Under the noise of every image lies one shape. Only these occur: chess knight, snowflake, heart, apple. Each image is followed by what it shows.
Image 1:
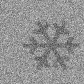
dark snowflake
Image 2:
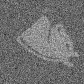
light chess knight
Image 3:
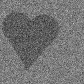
dark heart
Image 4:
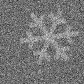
light snowflake
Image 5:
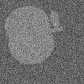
light apple
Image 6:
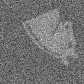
light chess knight
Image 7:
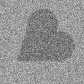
dark heart
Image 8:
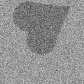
dark heart
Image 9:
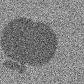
dark apple
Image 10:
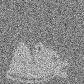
light chess knight
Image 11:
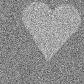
light heart
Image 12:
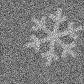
light snowflake
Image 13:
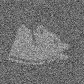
light chess knight
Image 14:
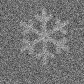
light snowflake
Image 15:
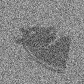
dark chess knight
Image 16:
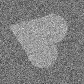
light heart
